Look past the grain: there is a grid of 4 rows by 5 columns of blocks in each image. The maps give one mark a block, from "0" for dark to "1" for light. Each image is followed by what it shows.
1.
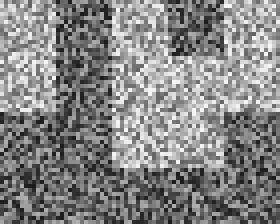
10101
10111
00110
00000
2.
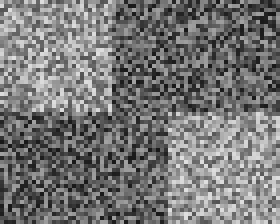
11000
11000
00011
00011
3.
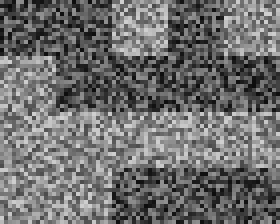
00101
10000
11111
11000
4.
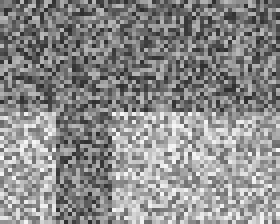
00000
00000
10111
10111
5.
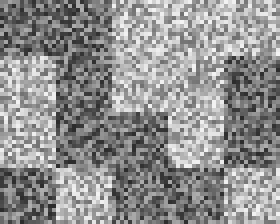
00111
10110
10010
01001
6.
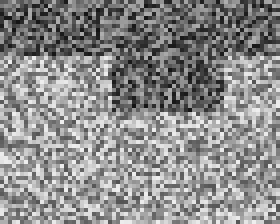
00000
11001
11111
11111
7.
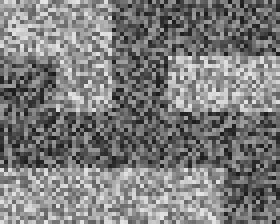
11000
01011
00000
11110
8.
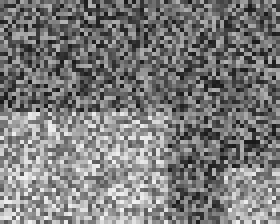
00000
00000
11100
11101
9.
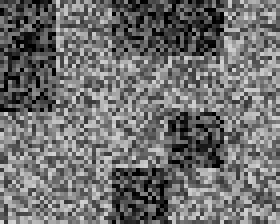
01001
01111
11101
11011
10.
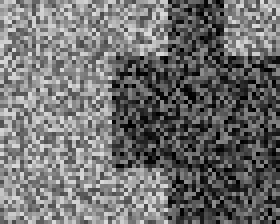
11101
11000
11000
11100
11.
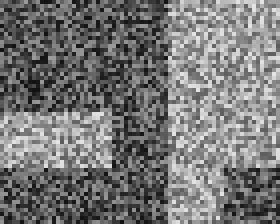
00011
00011
11011
00010
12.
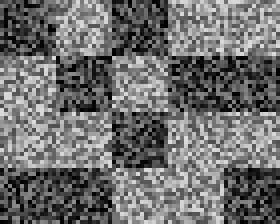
01011
10100
11011
00110
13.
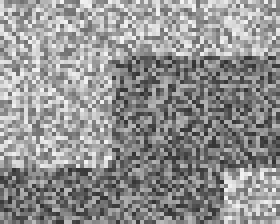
11111
11000
11000
00001
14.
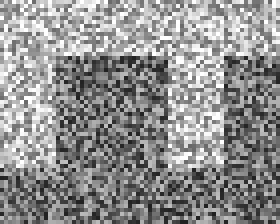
11111
10010
10010
00000
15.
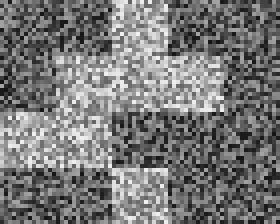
00100
01110
11000
00100
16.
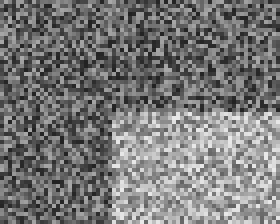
00000
00000
00111
00111
